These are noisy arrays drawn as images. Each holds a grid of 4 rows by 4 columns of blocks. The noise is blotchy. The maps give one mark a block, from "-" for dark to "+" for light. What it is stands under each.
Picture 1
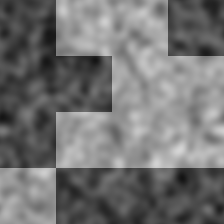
- + + -
- - + +
- + + +
+ - - -
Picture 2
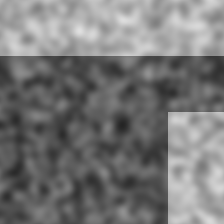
+ + + +
- - - -
- - - +
- - - +
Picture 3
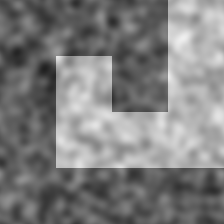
- - - +
- + - +
- + + +
- - - -
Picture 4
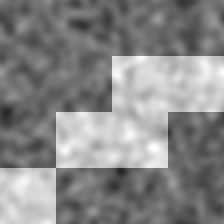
- - - -
- - + +
- + + -
+ - - -
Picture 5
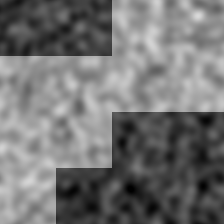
- - + +
+ + + +
+ + - -
+ - - -
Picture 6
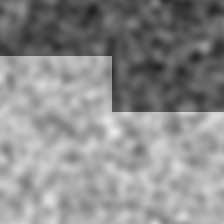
- - - -
+ + - -
+ + + +
+ + + +
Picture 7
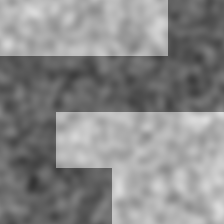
+ + + -
- - - -
- + + +
- - + +
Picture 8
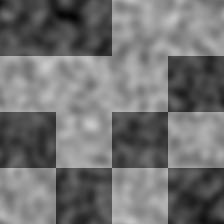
- - + +
+ + + -
- + - +
+ - + -
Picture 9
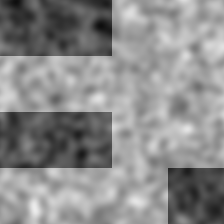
- - + +
+ + + +
- - + +
+ + + -
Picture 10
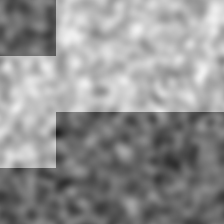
- + + +
+ + + +
+ - - -
- - - -
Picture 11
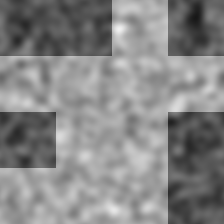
- - + -
+ + + +
- + + -
+ + + -
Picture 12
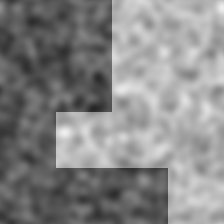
- - + +
- - + +
- + + +
- - - +
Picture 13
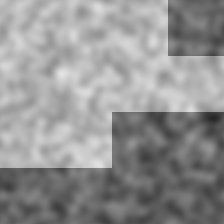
+ + + -
+ + + +
+ + - -
- - - -
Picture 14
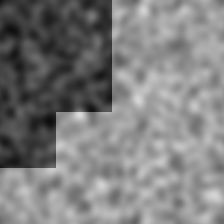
- - + +
- - + +
- + + +
+ + + +
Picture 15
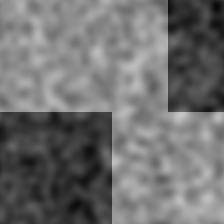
+ + + -
+ + + -
- - + +
- - + +
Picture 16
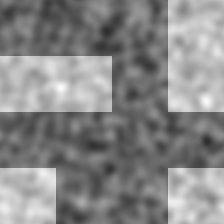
- - - +
+ + - +
- - - -
+ - - +
